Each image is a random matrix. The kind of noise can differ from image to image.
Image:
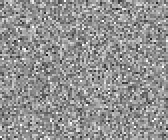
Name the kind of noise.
independent entries
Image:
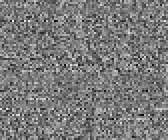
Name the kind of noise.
rows of uneven size
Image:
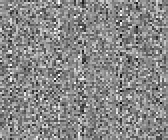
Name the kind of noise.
columns of uneven size
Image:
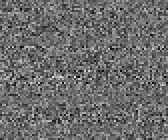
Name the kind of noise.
rows of uneven size
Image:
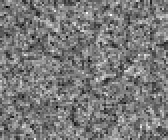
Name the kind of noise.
blotchy
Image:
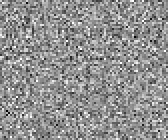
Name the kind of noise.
low rank plus noise
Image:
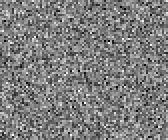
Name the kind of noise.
independent entries
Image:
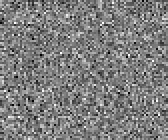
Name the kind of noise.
low rank plus noise
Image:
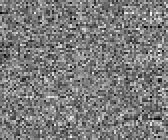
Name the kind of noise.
low rank plus noise
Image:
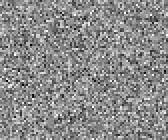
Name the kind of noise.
independent entries
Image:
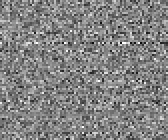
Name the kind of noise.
rows of uneven size
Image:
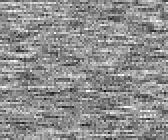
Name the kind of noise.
streaked along the rows
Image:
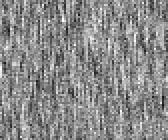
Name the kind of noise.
streaked along the columns
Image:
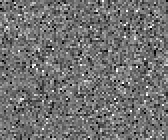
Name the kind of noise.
heavy tails
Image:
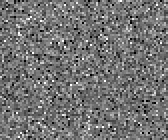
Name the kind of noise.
heavy tails
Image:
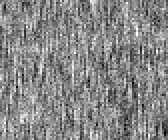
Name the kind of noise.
streaked along the columns
